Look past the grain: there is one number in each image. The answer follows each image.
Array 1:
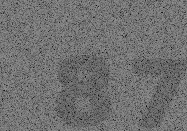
87
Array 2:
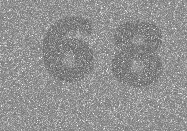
68
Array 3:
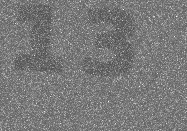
13
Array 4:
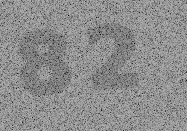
82
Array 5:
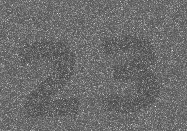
23
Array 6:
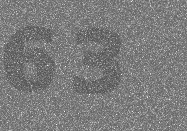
63
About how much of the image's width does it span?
two thirds
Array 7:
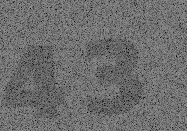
43
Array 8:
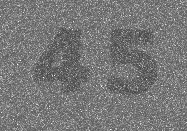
45
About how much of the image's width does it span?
two thirds
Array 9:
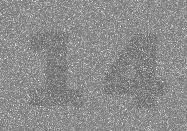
14
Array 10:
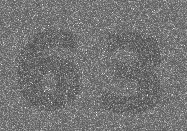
63
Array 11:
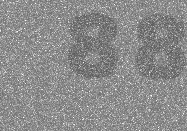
88
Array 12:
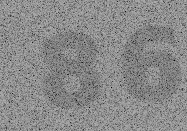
86
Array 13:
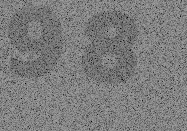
98
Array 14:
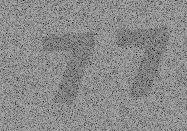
77
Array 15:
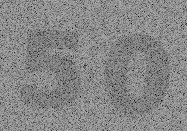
50
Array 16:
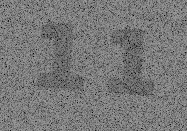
11
